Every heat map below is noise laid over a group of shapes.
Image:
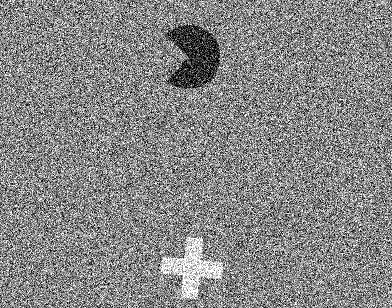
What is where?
top middle: dark disc with a wedge cut out; bottom middle: light cross
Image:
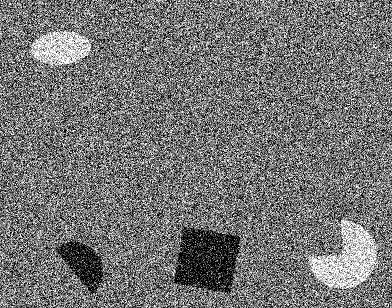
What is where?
top left: light ellipse; bottom left: dark half disc; bottom middle: dark square; bottom right: light disc with a wedge cut out
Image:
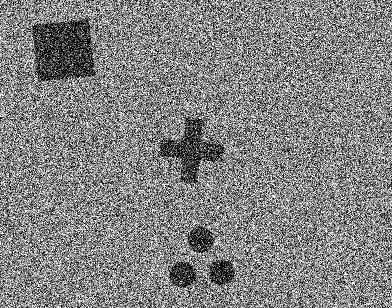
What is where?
top left: dark square; centre: dark cross; bottom middle: dark three dots
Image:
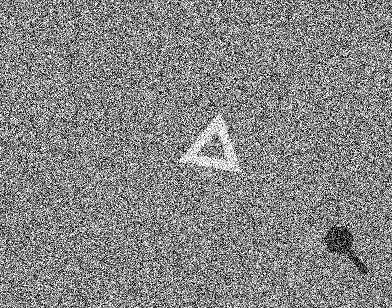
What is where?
centre: light triangle frame; bottom right: dark lollipop
